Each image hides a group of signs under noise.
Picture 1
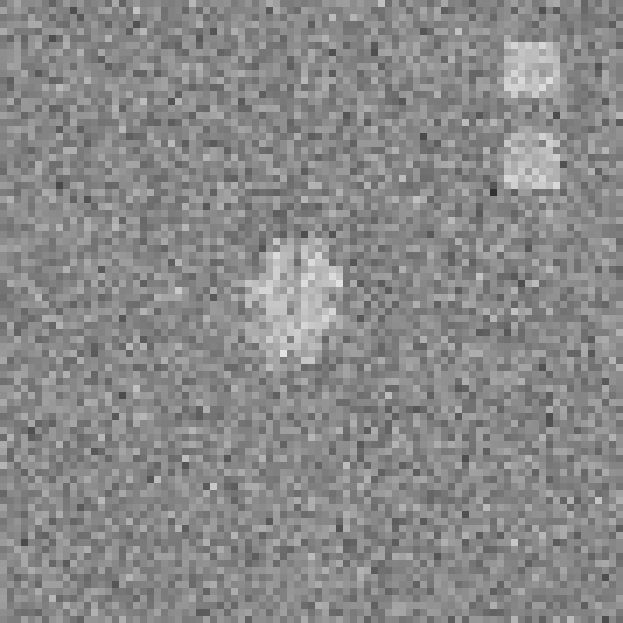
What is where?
top right: colon; centre: hash sign
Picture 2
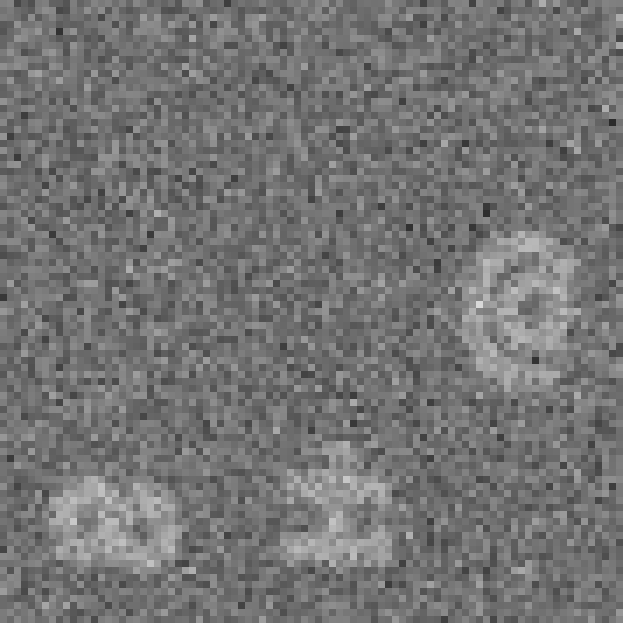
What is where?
middle right: at sign; bottom left: infinity sign; bottom middle: plus-minus sign
